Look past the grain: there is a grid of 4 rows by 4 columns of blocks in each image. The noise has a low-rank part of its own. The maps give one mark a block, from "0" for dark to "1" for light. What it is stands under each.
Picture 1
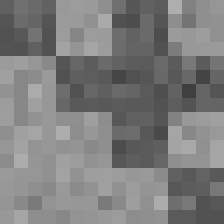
0101
1000
1101
1110
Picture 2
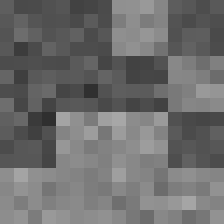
0010
0001
0110
1111
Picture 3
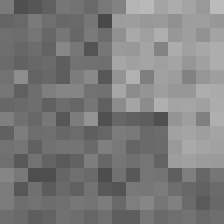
0011
0011
0001
0000
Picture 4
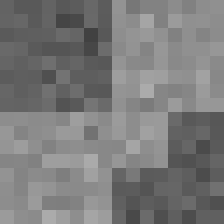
0011
0011
1110
1100
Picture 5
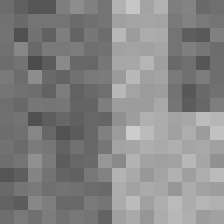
0010
0010
0011
0011
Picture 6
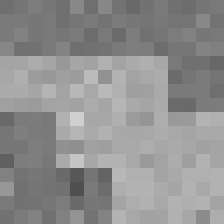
0000
1110
0111
0011
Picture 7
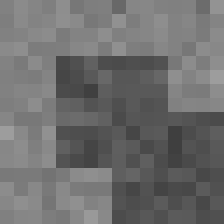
1111
1001
1000
1100
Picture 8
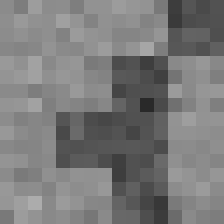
1110
1101
1001
1101
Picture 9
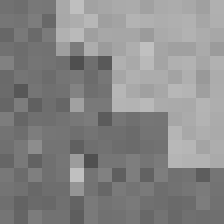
0111
0011
0001
0000
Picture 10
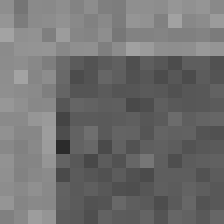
1111
1000
1000
1000
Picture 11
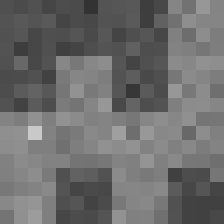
0001
0101
1111
1010
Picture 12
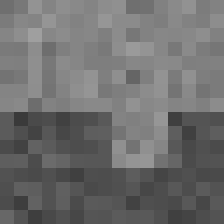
1111
1111
0010
0000
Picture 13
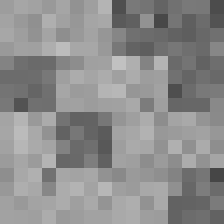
1100
0110
1011
1110
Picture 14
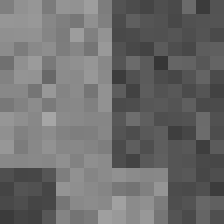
1100
1100
1100
0110
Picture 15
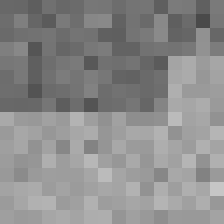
0000
0001
1111
1111
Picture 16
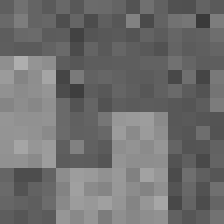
0000
1000
1010
0110
